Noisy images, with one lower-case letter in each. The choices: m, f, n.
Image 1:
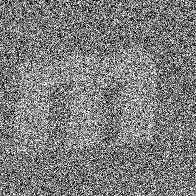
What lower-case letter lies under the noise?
m
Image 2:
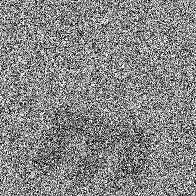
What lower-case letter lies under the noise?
m
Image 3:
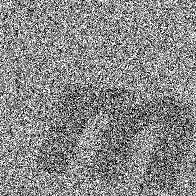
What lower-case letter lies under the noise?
m
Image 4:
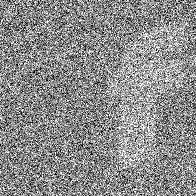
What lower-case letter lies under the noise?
f
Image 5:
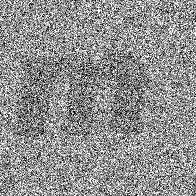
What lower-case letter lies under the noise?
m
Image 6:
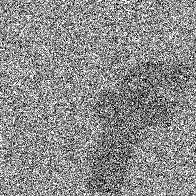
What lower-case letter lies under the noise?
f
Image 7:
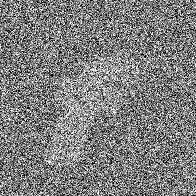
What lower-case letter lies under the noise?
f
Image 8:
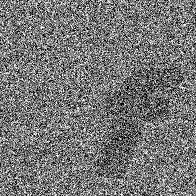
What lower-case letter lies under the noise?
f
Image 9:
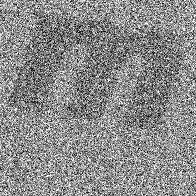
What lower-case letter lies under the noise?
m
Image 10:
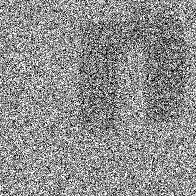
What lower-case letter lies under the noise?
n
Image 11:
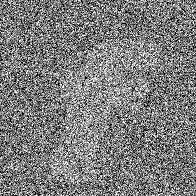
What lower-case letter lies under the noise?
f
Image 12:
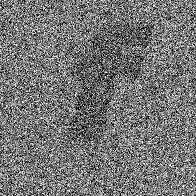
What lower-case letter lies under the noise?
f
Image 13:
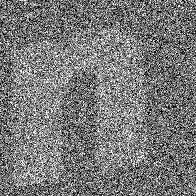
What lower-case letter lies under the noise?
n
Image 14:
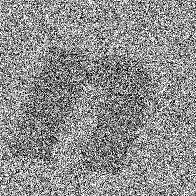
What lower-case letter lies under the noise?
n
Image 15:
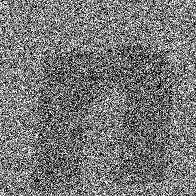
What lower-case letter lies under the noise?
n
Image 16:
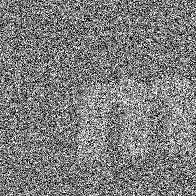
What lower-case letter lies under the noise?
m
